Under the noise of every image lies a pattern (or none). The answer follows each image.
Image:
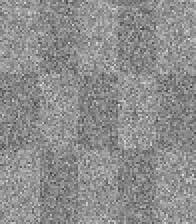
a checkerboard
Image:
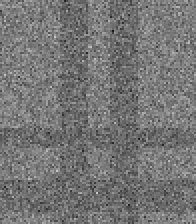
bands of rows crossing bands of columns
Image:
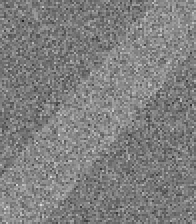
a diagonal band
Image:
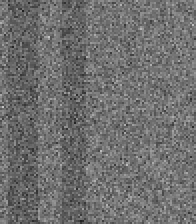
bands of columns
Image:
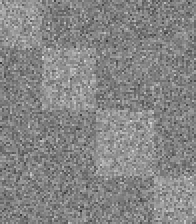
blocks along the diagonal
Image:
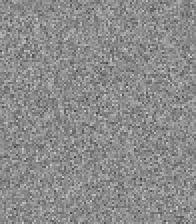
only noise
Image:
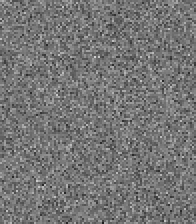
only noise
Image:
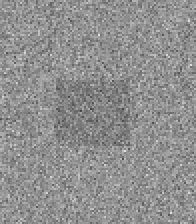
one block
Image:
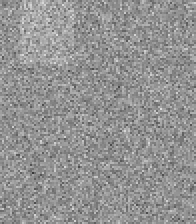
one block
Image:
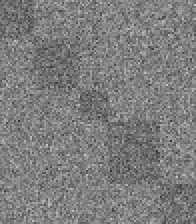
blocks along the diagonal
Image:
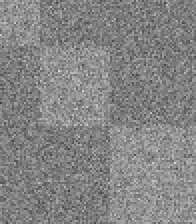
blocks along the diagonal
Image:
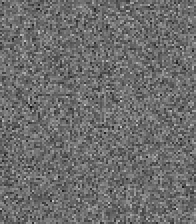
only noise
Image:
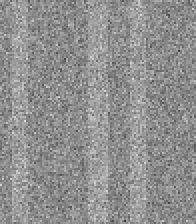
bands of columns
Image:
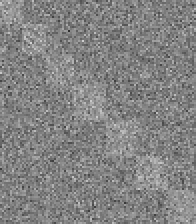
blocks along the diagonal
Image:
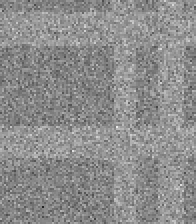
bands of rows crossing bands of columns
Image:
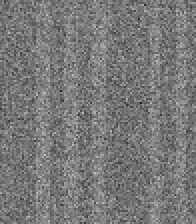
bands of columns
